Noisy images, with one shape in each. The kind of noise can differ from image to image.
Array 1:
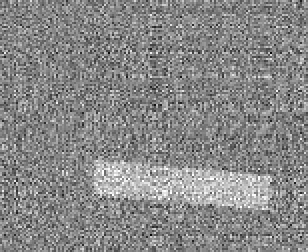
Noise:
low rank plus noise
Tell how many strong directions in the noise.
five to eight
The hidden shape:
bar
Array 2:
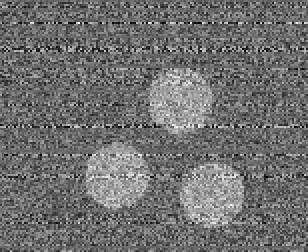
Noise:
rows of uneven size
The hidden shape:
three dots
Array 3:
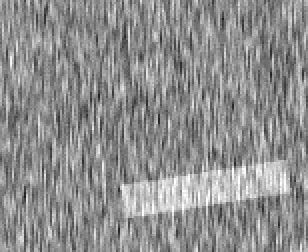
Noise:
streaked along the columns
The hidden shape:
bar
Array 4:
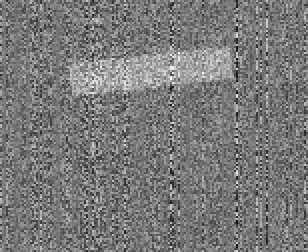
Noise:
columns of uneven size
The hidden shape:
bar
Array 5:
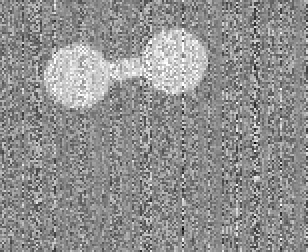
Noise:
columns of uneven size
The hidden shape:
dumbbell
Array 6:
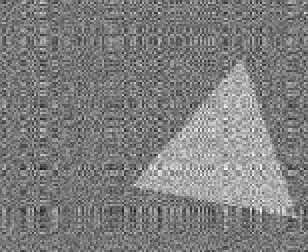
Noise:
low rank plus noise
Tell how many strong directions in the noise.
one
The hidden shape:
triangle
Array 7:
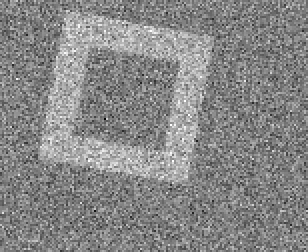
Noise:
independent entries
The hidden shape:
square frame
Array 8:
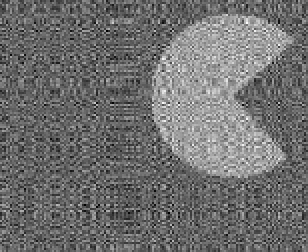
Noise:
low rank plus noise
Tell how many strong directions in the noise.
two
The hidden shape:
disc with a wedge cut out
